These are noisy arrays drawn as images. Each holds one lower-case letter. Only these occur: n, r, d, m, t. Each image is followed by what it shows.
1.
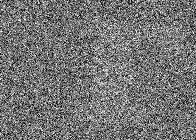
r
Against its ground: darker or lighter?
lighter
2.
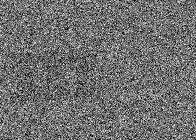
m
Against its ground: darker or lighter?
darker
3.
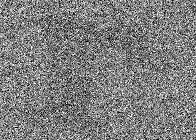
r
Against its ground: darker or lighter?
darker
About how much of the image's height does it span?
nearly all
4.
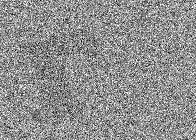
r
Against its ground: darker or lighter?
darker
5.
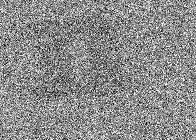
n
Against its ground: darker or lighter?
darker
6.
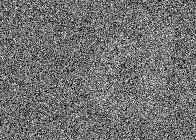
d
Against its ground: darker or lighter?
lighter
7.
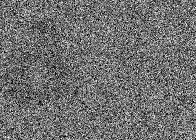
d
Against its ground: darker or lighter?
darker
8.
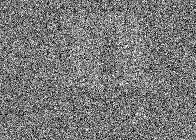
n
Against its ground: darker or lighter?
lighter
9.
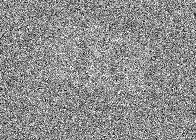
m
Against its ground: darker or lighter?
lighter
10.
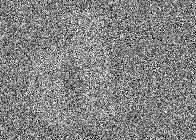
d
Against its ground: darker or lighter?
lighter
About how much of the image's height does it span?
nearly all
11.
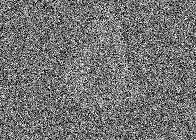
d
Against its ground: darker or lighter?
lighter
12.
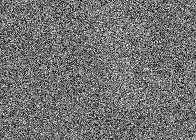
t
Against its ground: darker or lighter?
lighter
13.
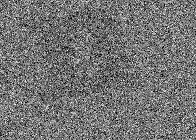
n
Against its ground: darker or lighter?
darker
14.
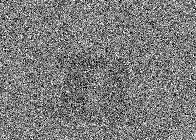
n
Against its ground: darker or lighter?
darker
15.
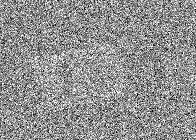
m
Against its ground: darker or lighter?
lighter
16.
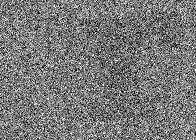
r
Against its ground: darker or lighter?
darker
